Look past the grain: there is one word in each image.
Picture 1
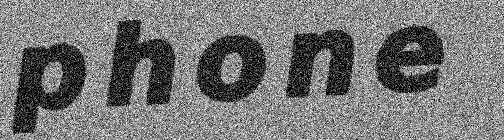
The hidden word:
phone
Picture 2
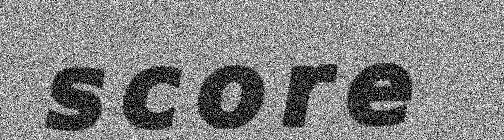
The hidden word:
score
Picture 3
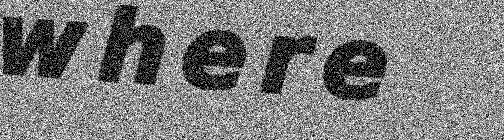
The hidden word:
where
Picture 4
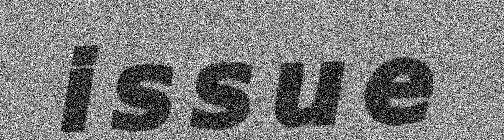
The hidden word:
issue
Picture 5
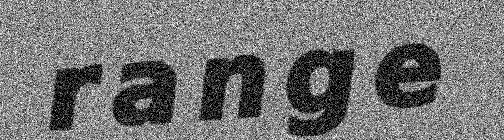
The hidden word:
range
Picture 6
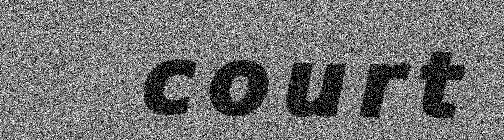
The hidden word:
court
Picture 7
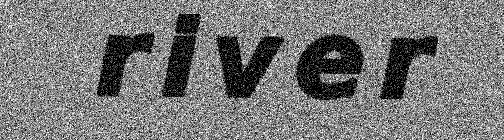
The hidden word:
river
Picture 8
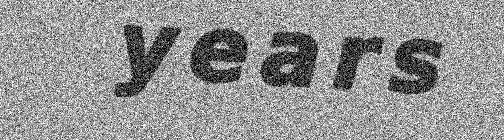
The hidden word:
years
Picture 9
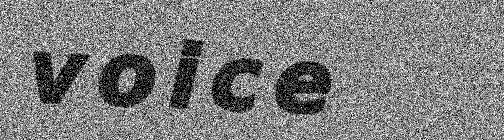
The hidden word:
voice
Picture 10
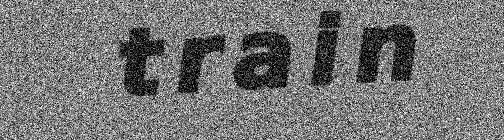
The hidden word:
train
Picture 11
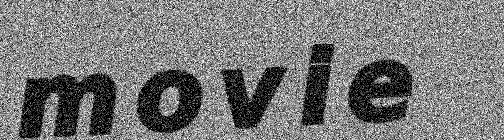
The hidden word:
movie
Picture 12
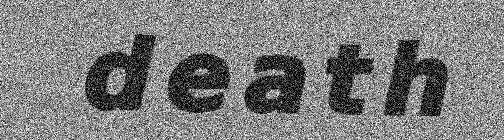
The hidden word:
death
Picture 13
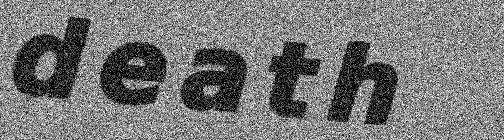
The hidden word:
death
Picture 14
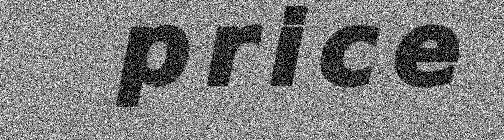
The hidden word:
price
